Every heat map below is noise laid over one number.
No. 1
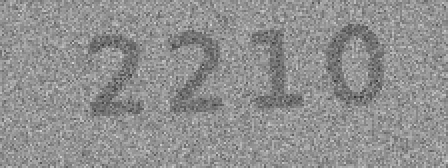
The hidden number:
2210
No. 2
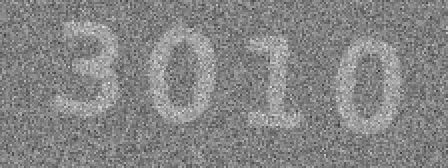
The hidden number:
3010
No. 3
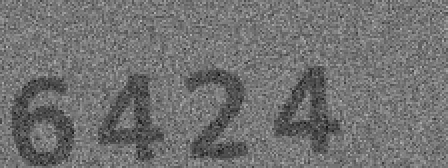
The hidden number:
6424
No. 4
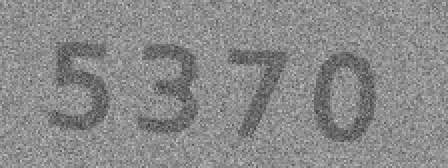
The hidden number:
5370
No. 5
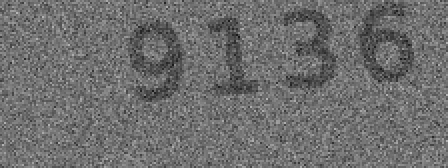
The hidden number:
9136
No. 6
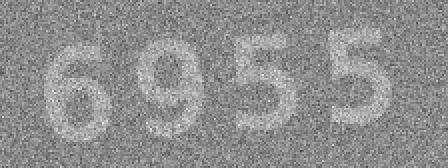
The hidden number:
6955
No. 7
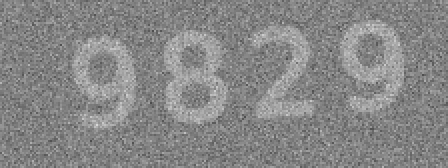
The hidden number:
9829
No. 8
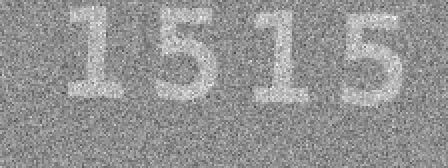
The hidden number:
1515
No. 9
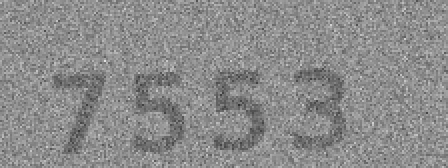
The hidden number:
7553
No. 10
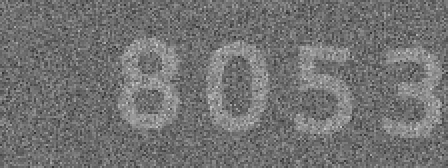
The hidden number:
8053
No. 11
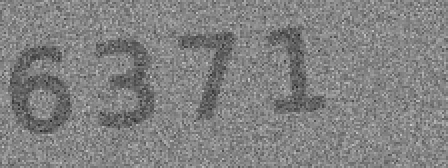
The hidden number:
6371
